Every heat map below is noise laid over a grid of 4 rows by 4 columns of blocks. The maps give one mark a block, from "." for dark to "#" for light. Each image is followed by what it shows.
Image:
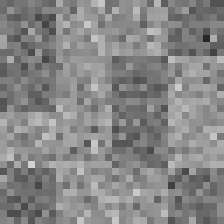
.##.
.#.#
##.#
.##.
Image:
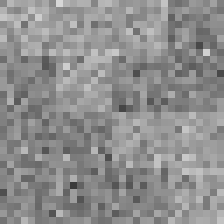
###.
.#..
..##
...#
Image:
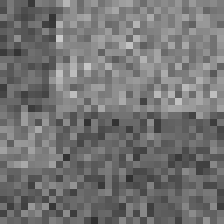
.###
.###
#...
....
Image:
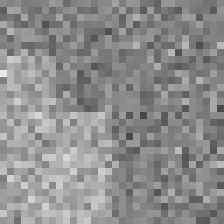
....
#...
##..
##..
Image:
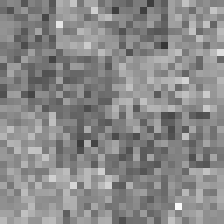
.#.#
..##
#...
##.#
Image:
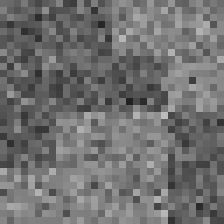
..##
...#
.##.
###.
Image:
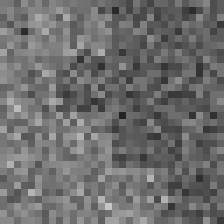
##..
#...
##..
###.
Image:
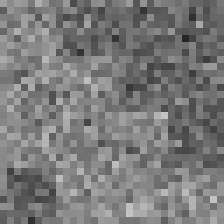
#...
##..
###.
.###
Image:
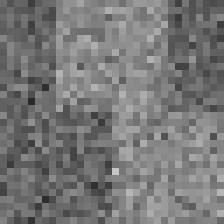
.##.
.##.
..##
..##
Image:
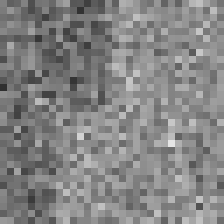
..##
..##
.###
.###
